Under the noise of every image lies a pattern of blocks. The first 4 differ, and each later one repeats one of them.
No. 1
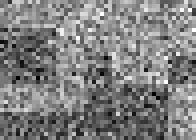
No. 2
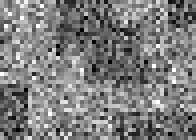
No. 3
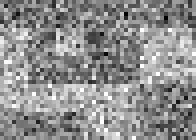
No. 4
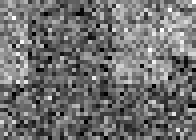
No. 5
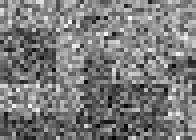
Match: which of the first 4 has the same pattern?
1
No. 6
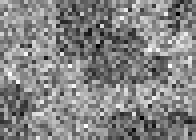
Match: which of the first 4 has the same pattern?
2
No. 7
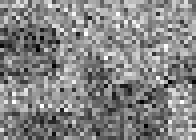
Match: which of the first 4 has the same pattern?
1
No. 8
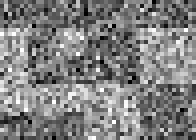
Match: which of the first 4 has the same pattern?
3
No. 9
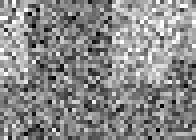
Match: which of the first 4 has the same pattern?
4
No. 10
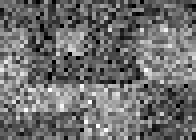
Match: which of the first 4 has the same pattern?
3
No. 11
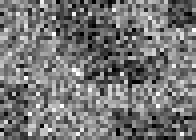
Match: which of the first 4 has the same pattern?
2
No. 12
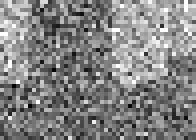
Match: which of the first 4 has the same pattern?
4
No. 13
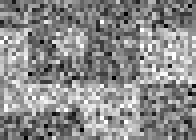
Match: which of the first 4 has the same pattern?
3
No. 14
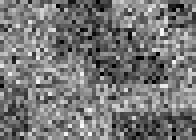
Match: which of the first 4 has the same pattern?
2
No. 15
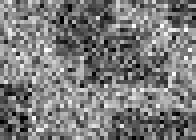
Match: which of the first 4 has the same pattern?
2
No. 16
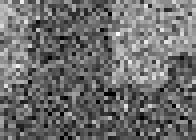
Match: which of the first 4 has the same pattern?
4
